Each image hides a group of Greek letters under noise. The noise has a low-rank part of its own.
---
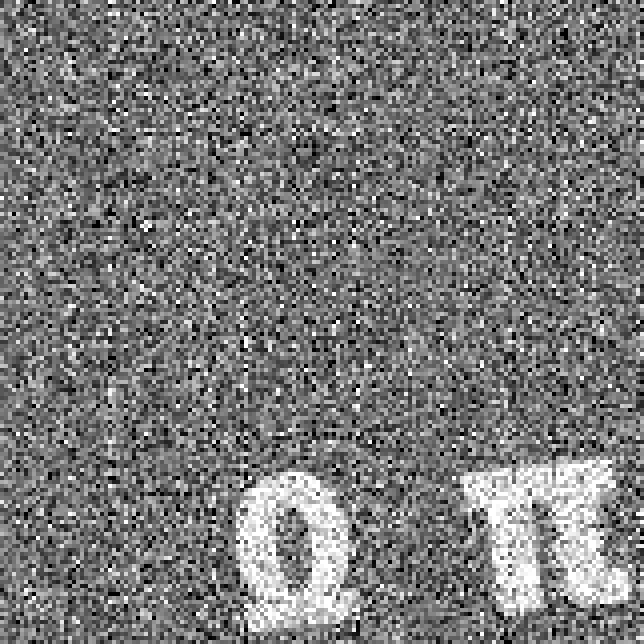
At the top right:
nothing
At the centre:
nothing
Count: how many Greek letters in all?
2
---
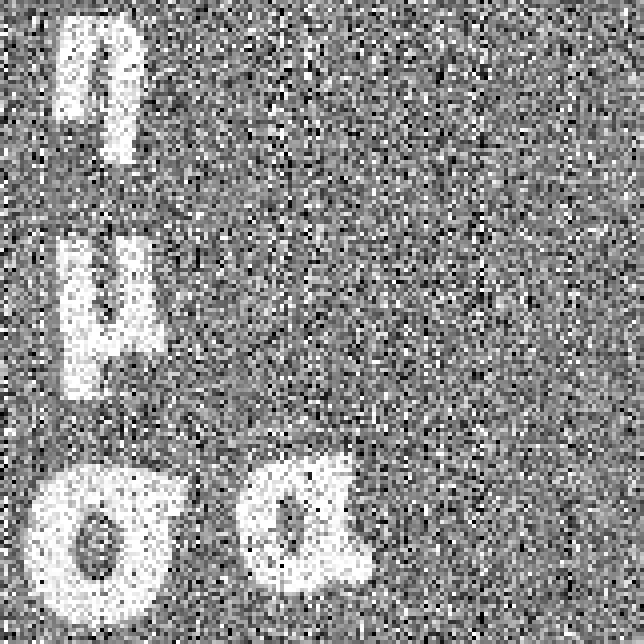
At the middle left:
mu
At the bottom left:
sigma
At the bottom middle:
alpha
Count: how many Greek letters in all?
4
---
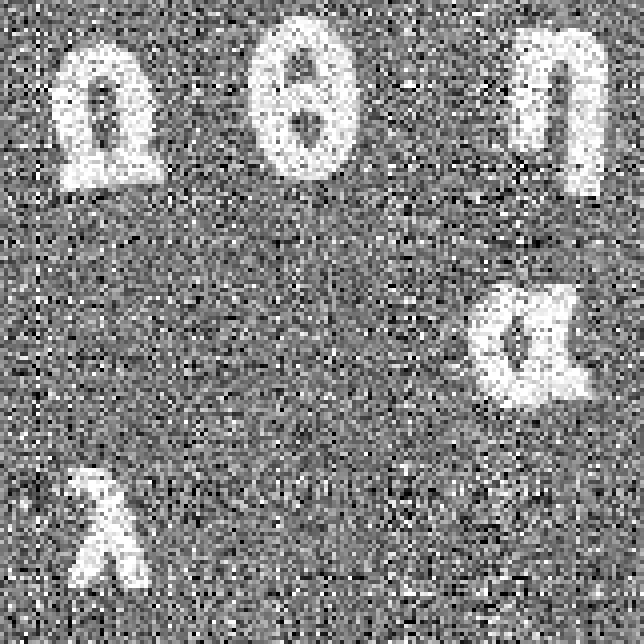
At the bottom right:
nothing
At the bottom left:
lambda
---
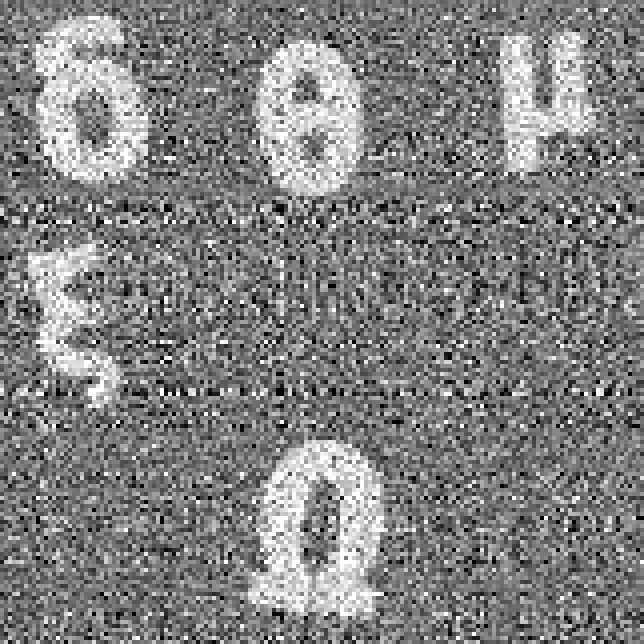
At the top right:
mu
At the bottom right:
nothing
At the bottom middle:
omega
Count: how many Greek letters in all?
5
